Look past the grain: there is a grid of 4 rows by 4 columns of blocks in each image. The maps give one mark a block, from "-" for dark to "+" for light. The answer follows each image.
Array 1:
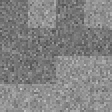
- + - +
- - - -
- - + +
+ + + +
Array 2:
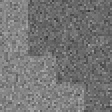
+ - - -
+ - - -
+ + - -
+ + + -
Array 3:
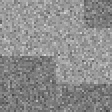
+ + + -
+ + + +
- - + +
- - - -
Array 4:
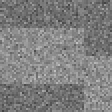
- - - -
+ + + -
+ + + +
- - - +
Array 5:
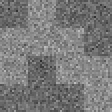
- + - -
+ + + -
+ - + +
- - - +
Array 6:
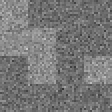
+ - - -
+ + - -
- + - +
- - - -
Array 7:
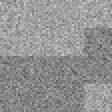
+ + + +
+ + + -
- - - -
- - - +
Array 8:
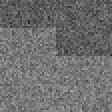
- - - -
+ + - -
+ + + +
+ + + +
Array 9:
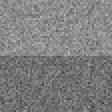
+ + + +
+ + + +
- - - -
- - - -
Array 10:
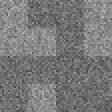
+ - - +
+ + - +
- - - -
- + - -
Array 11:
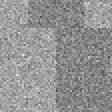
+ - - +
+ + - -
+ + - -
+ + - -
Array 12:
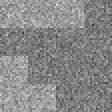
+ + + -
- - - -
+ - - -
+ + - -
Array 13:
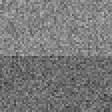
+ + + +
+ + + +
- - - -
- - - -
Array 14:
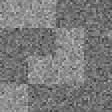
+ + - -
- - + -
- + + -
+ - - -
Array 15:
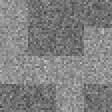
+ - - -
+ - - +
+ + + +
- - + -
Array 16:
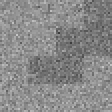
+ + + -
+ + - -
+ - - +
+ + + +
